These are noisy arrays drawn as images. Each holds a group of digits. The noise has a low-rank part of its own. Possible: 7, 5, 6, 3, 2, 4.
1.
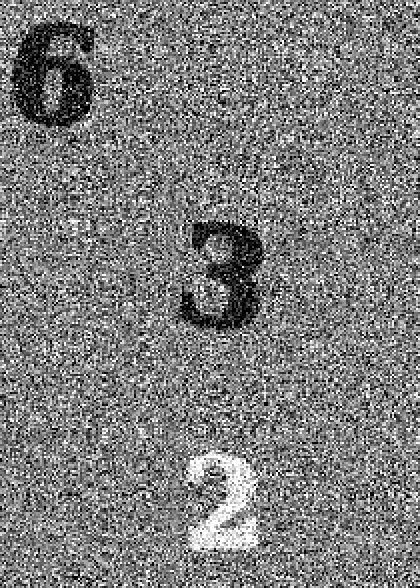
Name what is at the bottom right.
nothing
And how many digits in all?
3
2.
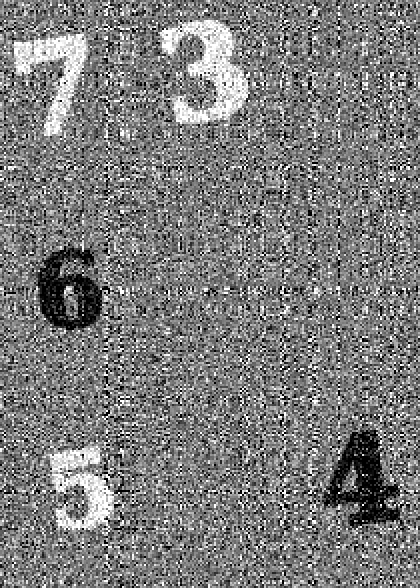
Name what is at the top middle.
3
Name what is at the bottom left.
5
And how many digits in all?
5
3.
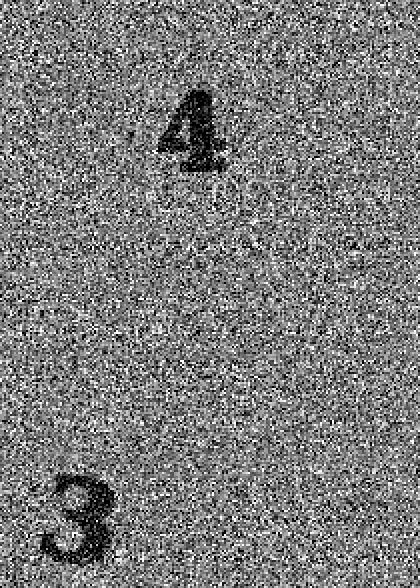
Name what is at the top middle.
4
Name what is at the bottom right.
nothing
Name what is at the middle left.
nothing
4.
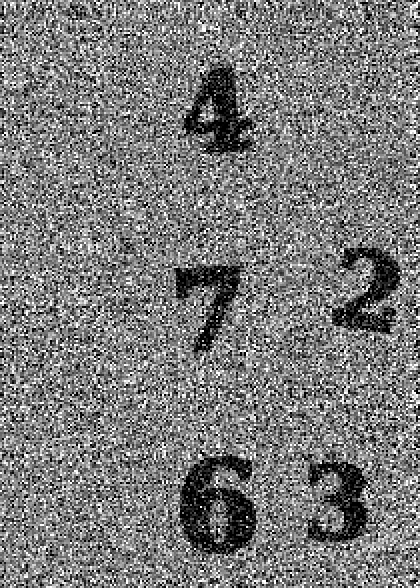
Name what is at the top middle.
4
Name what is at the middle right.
2
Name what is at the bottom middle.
6
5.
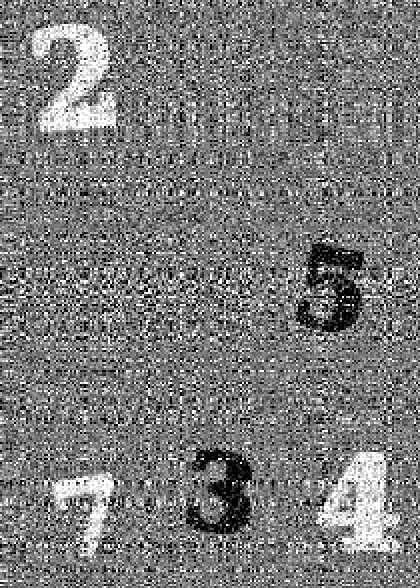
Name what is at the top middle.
nothing
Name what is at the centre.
nothing
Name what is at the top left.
2
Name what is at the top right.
nothing
